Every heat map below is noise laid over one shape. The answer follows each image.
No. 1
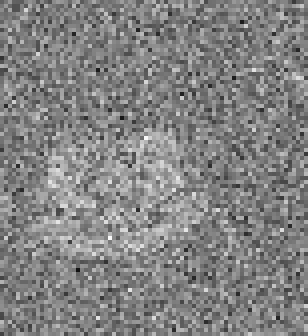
telephone
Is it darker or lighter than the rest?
lighter
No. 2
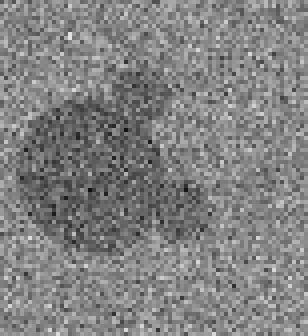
bear's head
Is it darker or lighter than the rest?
darker
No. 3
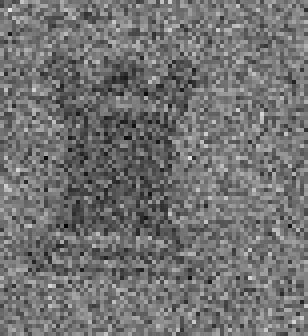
chess rook
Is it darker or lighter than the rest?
darker
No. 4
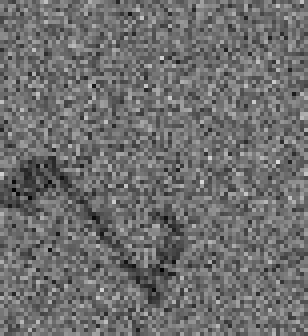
musical note
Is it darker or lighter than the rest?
darker
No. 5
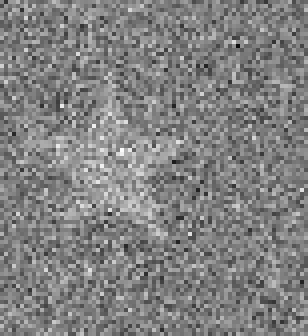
star
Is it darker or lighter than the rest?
lighter
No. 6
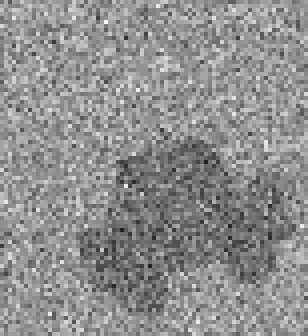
car
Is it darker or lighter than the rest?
darker
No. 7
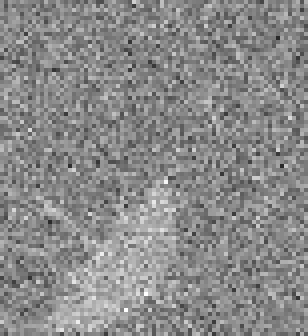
umbrella
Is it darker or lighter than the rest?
lighter
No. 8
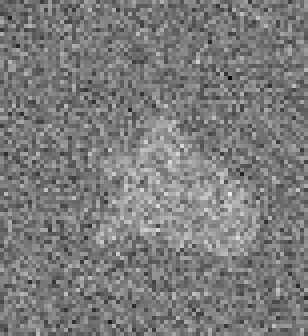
bell
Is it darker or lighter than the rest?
lighter
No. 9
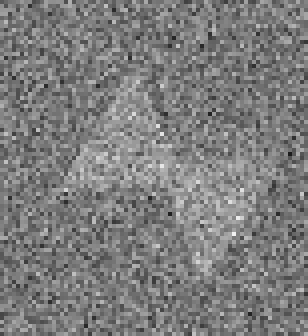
bow tie
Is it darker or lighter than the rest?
lighter
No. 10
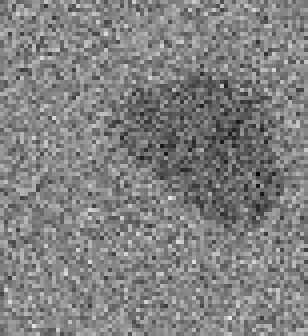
cloud
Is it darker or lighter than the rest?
darker
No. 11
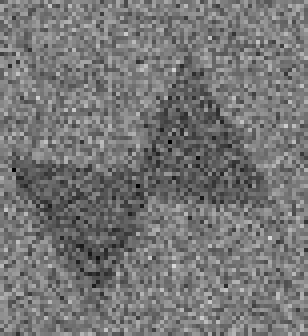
bow tie
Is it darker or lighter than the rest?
darker
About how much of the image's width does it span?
nearly all
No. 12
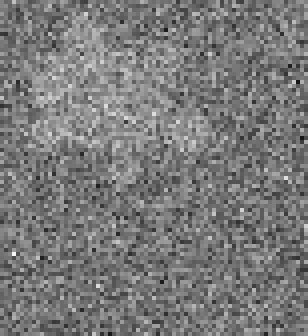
turtle
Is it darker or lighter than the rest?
lighter
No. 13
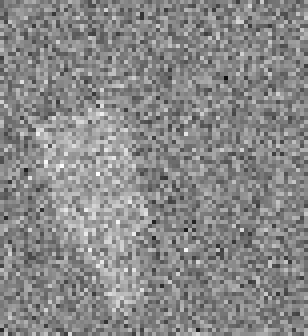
bottle
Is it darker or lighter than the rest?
lighter
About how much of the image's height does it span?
two thirds
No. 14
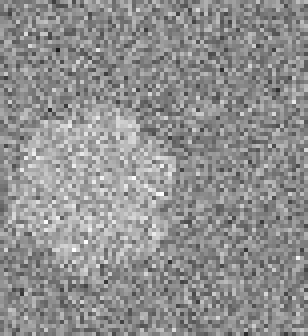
flower
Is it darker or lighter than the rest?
lighter
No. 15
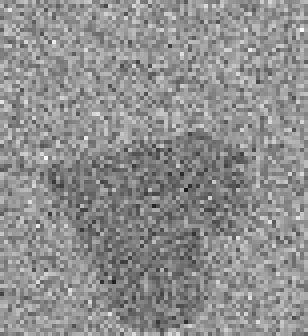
heart
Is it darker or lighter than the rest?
darker
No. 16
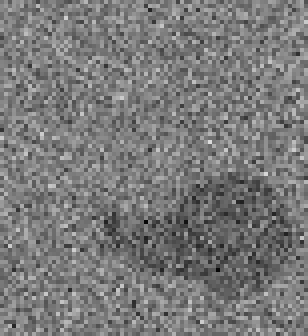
pear
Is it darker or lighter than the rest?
darker
